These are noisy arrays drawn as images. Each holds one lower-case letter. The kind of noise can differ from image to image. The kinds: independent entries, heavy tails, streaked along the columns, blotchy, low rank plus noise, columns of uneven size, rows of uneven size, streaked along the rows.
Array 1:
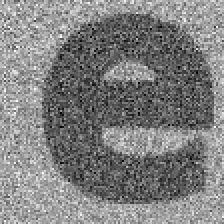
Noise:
low rank plus noise
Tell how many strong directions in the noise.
five to eight
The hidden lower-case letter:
e
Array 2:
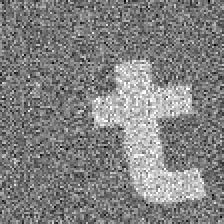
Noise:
low rank plus noise
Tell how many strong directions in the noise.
two
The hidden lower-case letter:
t
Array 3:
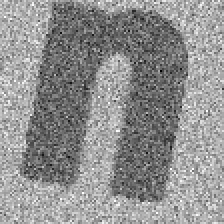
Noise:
independent entries
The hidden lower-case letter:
n
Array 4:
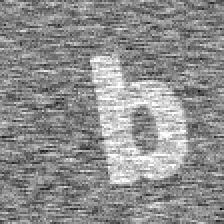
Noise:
streaked along the rows
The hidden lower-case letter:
b
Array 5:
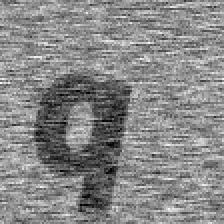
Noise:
streaked along the rows
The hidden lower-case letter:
q
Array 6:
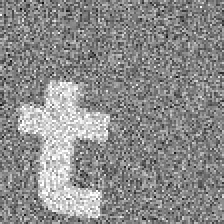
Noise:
low rank plus noise
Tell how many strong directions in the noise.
one
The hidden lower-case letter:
t
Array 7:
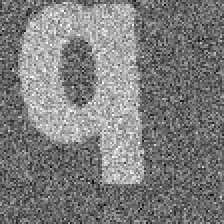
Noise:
independent entries
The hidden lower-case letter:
q
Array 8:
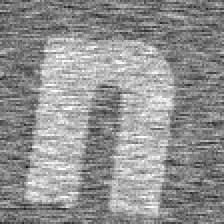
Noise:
streaked along the rows
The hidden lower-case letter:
n
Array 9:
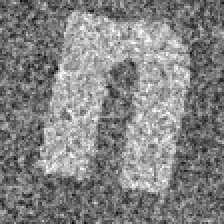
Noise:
blotchy
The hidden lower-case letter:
n
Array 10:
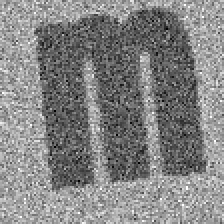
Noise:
independent entries
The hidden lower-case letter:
m
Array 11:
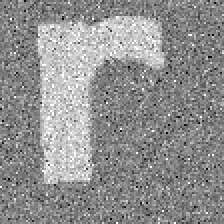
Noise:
heavy tails
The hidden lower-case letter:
r
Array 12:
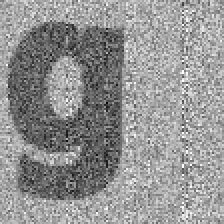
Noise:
columns of uneven size
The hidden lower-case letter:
g
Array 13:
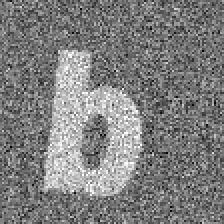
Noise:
low rank plus noise
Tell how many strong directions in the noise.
five to eight
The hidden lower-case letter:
b
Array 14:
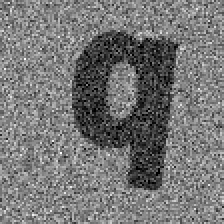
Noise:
independent entries
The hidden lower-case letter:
q
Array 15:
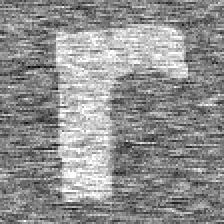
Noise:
streaked along the rows
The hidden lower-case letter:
r
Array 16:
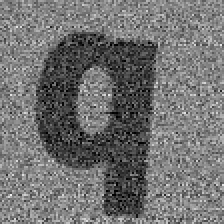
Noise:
rows of uneven size
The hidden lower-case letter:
q
